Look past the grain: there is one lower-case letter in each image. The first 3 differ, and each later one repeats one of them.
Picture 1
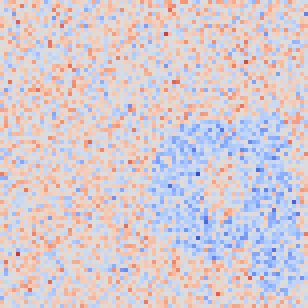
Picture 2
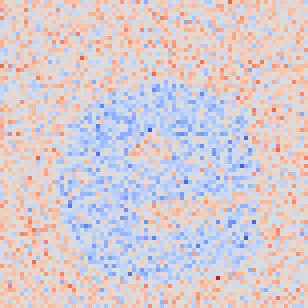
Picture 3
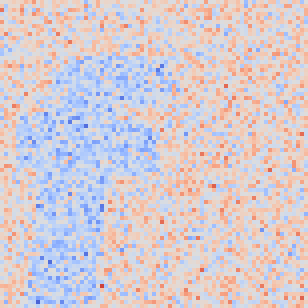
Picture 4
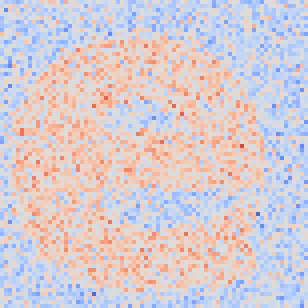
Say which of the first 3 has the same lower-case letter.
2
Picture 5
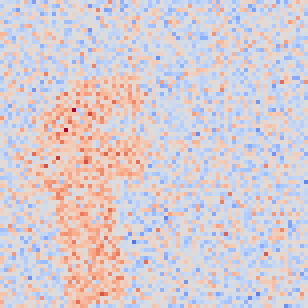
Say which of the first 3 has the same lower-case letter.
3
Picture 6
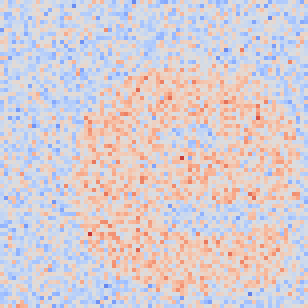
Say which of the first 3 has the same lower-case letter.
2
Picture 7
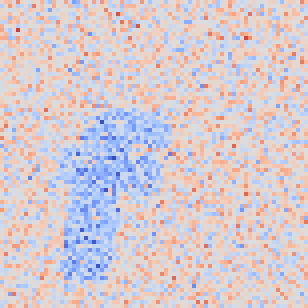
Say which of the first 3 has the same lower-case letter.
3
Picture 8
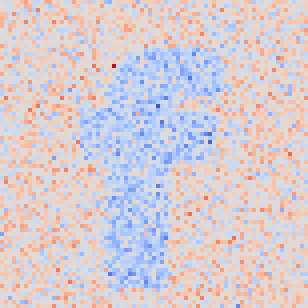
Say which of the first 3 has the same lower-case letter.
3
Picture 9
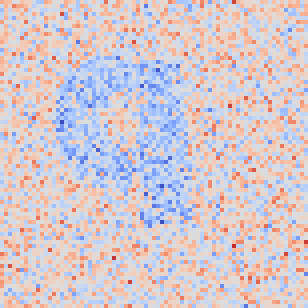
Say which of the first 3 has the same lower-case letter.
1
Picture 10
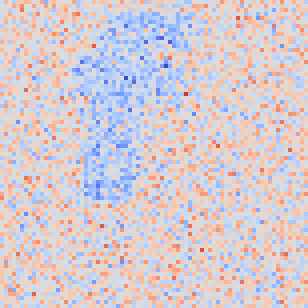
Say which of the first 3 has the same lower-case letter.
3
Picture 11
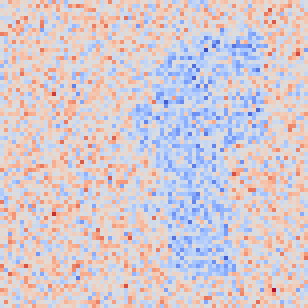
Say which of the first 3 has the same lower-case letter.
3
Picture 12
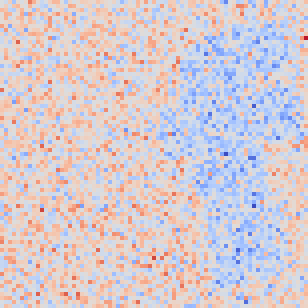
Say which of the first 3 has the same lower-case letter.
3
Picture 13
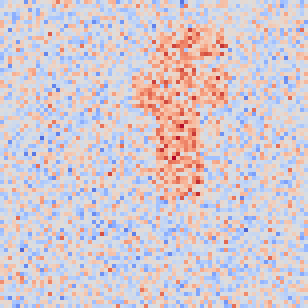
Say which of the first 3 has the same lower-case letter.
3
